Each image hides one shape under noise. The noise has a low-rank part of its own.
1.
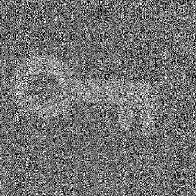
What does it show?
light key
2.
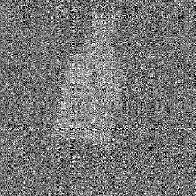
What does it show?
light bottle
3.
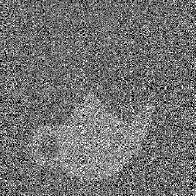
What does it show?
light teapot
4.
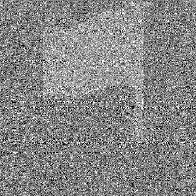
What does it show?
light flag
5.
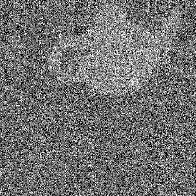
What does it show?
light teapot
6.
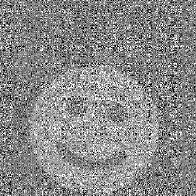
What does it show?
light smiling face
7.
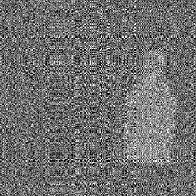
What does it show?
light bottle
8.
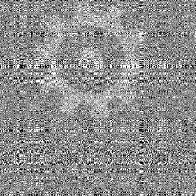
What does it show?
light gear
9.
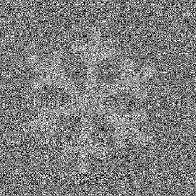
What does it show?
light snowflake
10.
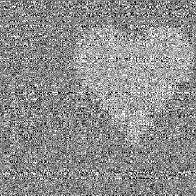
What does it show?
light heart
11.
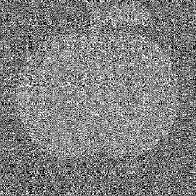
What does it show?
light apple
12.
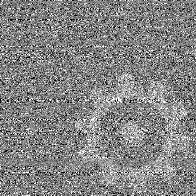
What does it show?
light gear
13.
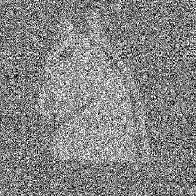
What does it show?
light chess knight
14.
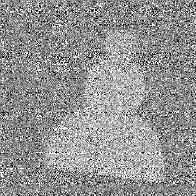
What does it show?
light chess pawn
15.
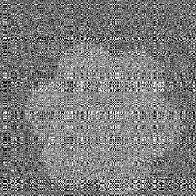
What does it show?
light flower
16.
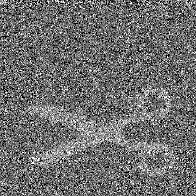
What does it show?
light pair of scissors
